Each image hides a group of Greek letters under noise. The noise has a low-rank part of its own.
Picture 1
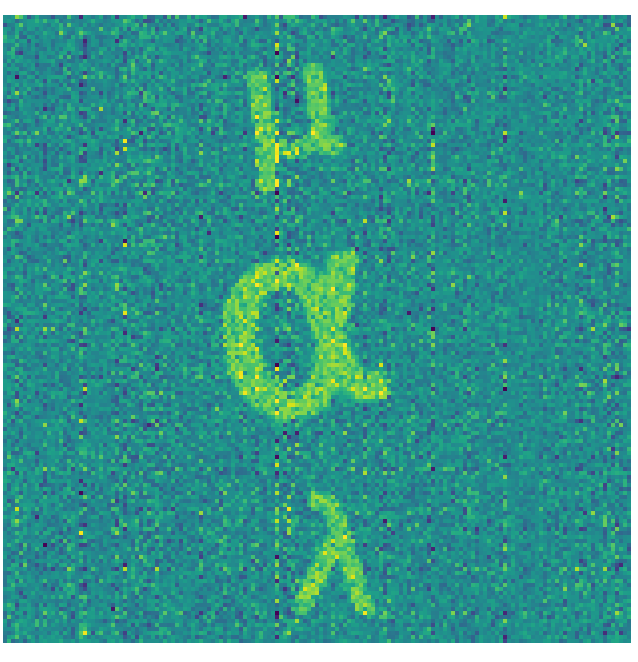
top middle: light mu; centre: light alpha; bottom middle: light lambda
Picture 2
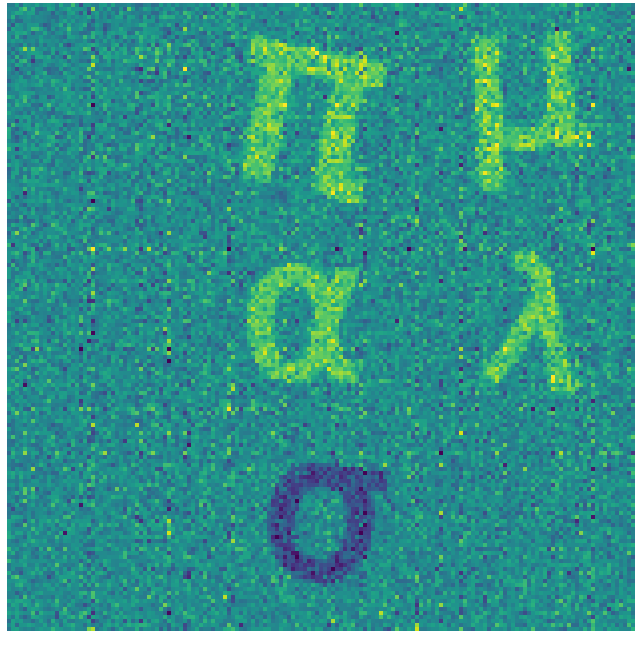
top middle: light pi; top right: light mu; centre: light alpha; middle right: light lambda; bottom middle: dark sigma
